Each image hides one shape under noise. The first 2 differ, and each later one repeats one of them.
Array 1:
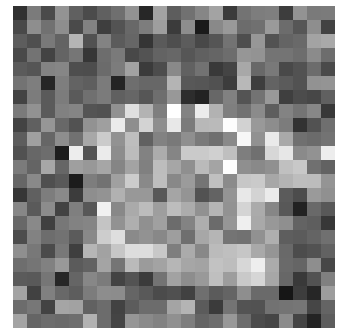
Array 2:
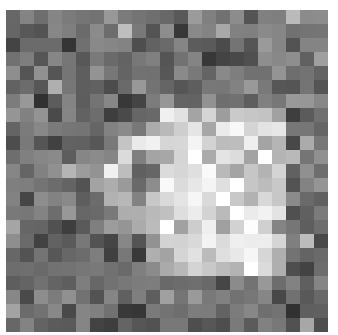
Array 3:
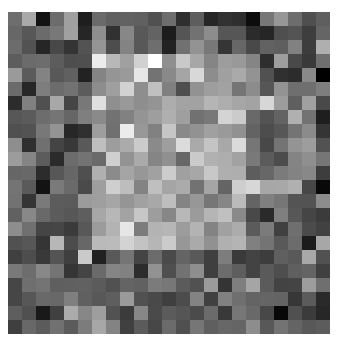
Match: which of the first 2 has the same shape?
2
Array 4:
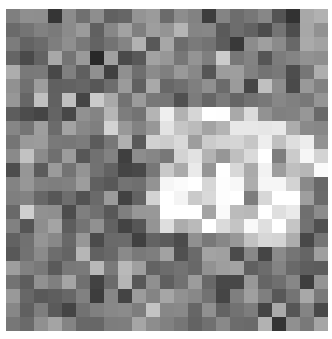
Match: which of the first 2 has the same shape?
1
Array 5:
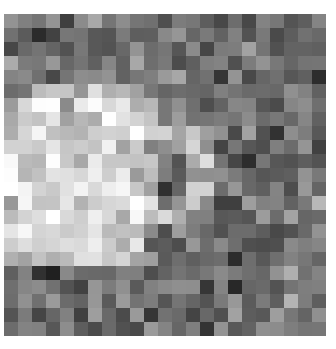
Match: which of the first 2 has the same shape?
2
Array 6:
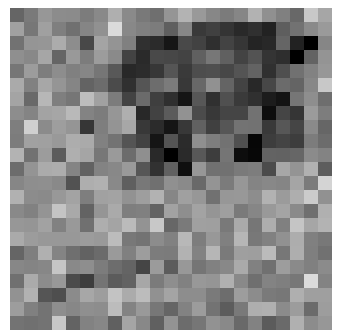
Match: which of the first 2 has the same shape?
1
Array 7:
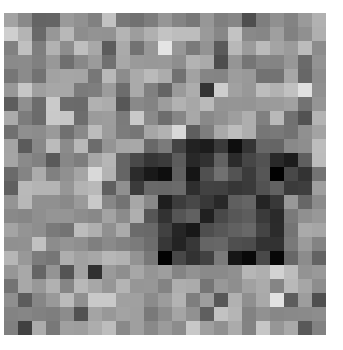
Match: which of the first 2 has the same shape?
1
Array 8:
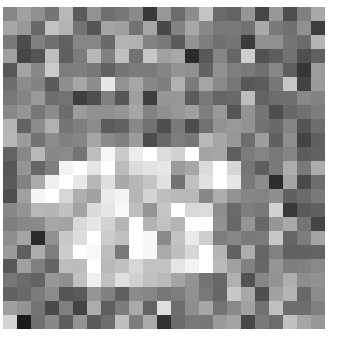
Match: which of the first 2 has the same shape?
1
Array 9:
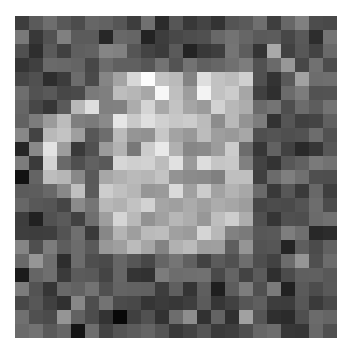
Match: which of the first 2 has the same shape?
2
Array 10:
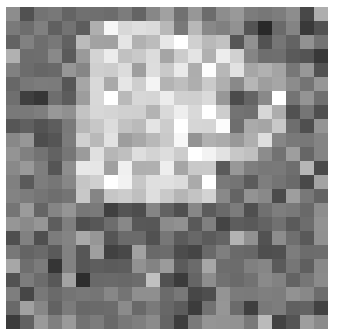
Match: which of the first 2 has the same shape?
2
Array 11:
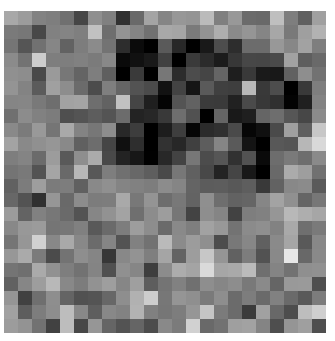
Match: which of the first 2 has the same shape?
1
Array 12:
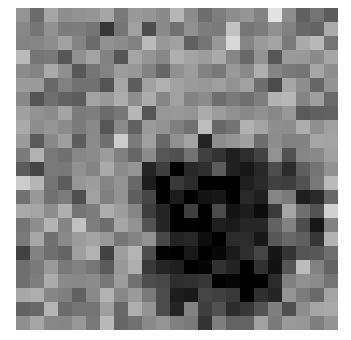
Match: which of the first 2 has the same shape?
2
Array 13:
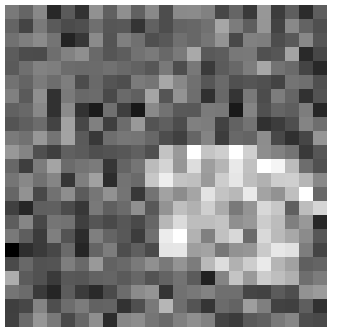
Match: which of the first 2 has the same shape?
1
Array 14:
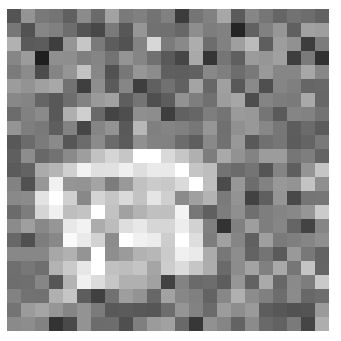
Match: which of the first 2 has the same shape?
1
